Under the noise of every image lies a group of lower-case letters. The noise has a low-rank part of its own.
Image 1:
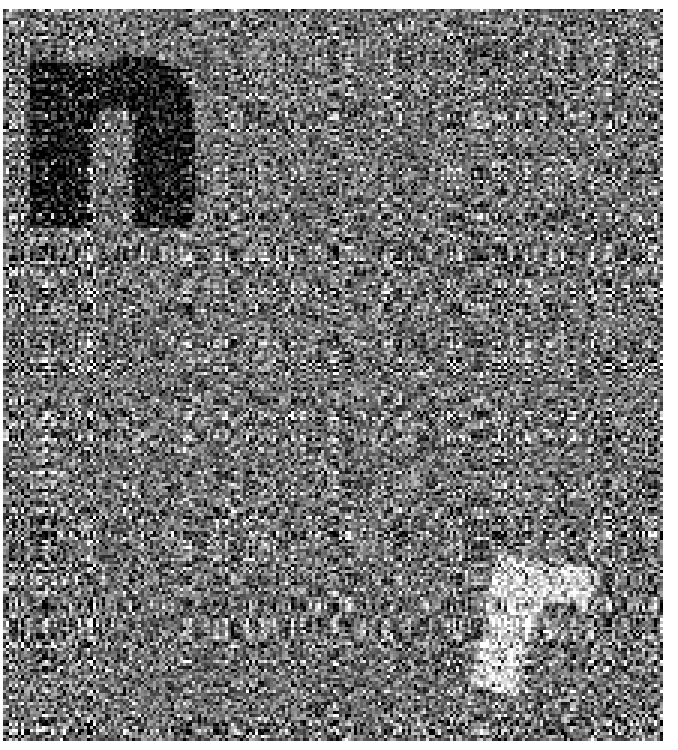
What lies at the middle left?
nothing
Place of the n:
top left
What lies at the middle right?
nothing
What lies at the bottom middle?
nothing
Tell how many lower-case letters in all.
2
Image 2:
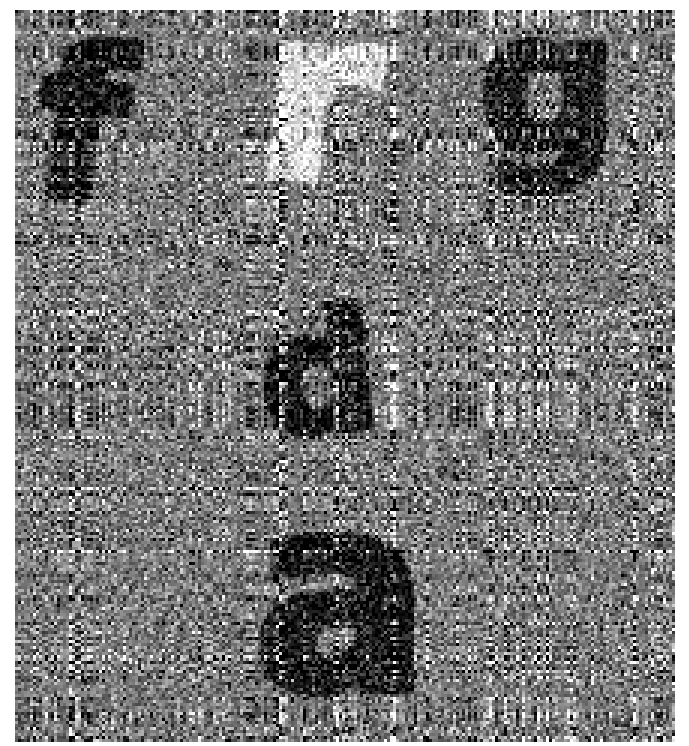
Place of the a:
bottom middle
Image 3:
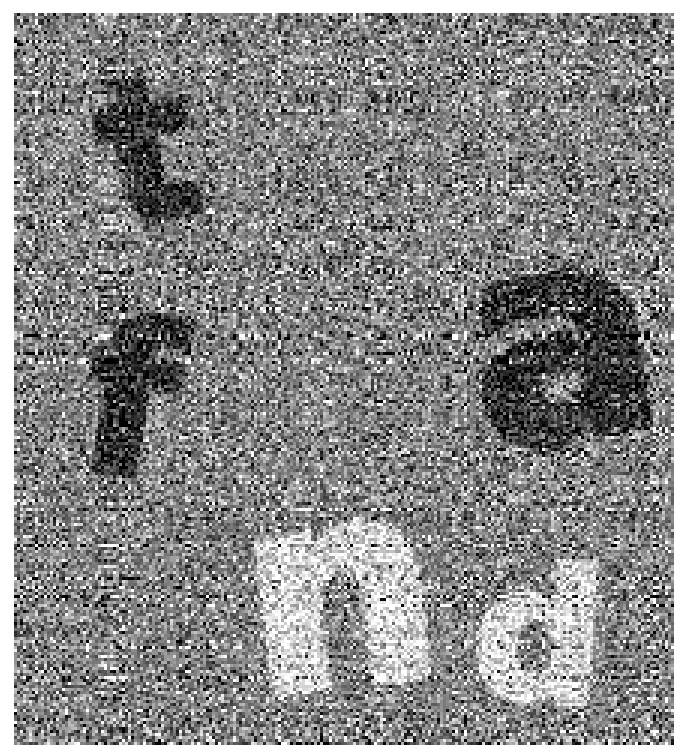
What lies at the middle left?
f
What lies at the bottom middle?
n
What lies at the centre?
nothing
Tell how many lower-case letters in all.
5
